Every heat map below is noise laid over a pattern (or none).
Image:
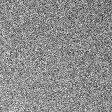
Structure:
a smooth slope
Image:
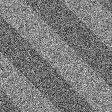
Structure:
diagonal stripes
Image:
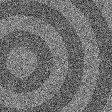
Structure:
rings round one point
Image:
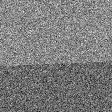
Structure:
a sharp edge
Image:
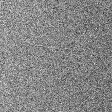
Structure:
a smooth slope
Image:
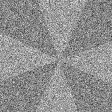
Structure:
spokes from one point
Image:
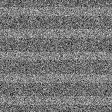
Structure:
horizontal stripes
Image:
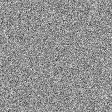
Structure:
only noise
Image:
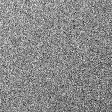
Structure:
a smooth slope
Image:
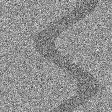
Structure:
a wavy band
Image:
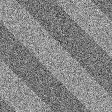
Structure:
diagonal stripes
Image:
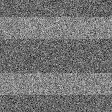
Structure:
horizontal stripes
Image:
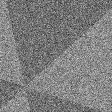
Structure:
spokes from one point
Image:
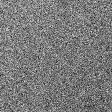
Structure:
a smooth slope
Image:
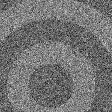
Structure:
rings round one point
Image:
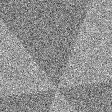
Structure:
spokes from one point
